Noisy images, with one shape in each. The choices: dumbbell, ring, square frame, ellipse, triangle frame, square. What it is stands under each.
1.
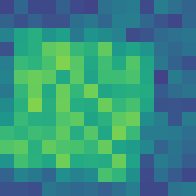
square
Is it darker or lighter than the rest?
lighter
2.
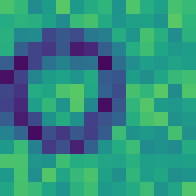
ring
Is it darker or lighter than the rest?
darker
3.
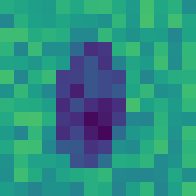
ellipse
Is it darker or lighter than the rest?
darker
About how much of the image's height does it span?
two thirds
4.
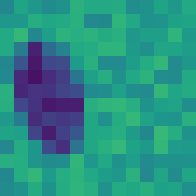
ellipse
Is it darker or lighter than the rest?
darker
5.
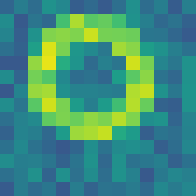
ring
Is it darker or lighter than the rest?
lighter
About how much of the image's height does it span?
two thirds
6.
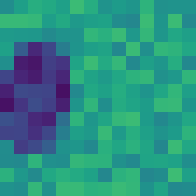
ellipse
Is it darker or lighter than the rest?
darker
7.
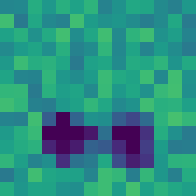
dumbbell
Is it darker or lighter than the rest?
darker
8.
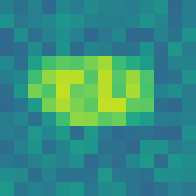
ellipse
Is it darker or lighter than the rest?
lighter
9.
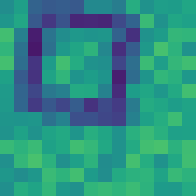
square frame
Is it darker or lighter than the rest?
darker
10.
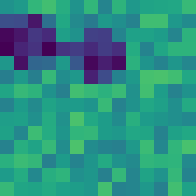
dumbbell
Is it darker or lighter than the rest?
darker
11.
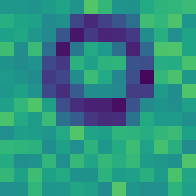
ring
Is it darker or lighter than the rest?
darker
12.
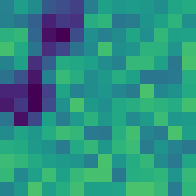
dumbbell
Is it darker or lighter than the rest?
darker
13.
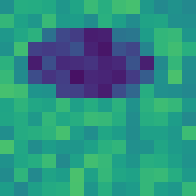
ellipse
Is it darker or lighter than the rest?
darker
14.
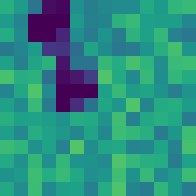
dumbbell
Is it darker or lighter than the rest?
darker
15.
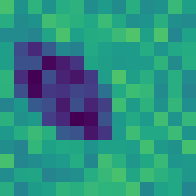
ellipse
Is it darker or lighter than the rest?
darker
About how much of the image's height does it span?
half
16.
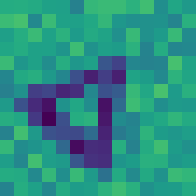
triangle frame
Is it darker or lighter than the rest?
darker
